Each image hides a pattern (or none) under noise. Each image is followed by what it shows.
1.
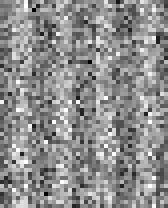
vertical stripes
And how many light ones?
4
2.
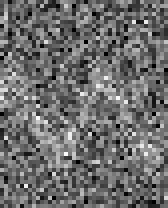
a wavy band
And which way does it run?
left to right
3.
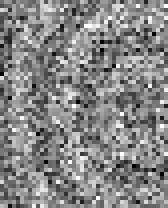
rings round one point
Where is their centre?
middle right
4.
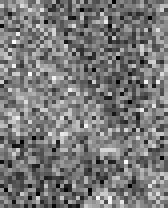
spokes from one point
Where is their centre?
bottom right
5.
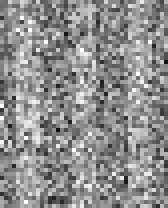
vertical stripes
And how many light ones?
3
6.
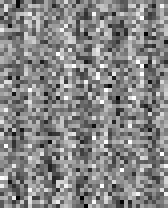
vertical stripes
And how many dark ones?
5
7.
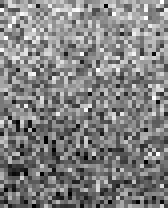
a smooth slope
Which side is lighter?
top
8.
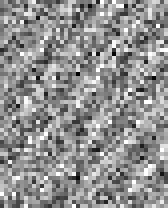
diagonal stripes
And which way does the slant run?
bottom left to top right
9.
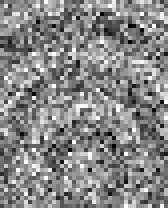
rings round one point
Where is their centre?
bottom middle
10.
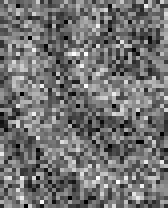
rings round one point
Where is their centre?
top right
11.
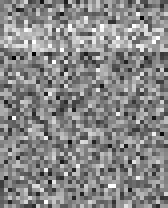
one horizontal stripe
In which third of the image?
top
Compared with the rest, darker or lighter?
lighter
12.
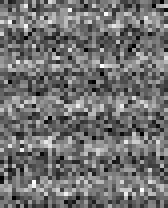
horizontal stripes
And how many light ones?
5
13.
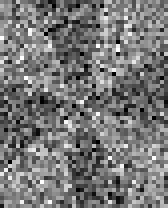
spokes from one point
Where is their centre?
centre
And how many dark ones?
4
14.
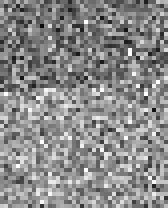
a sharp edge
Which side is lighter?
bottom
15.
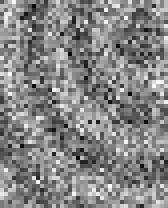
rings round one point
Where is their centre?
top right
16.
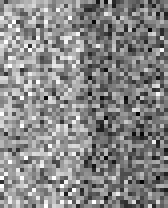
a sharp edge
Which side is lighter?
left
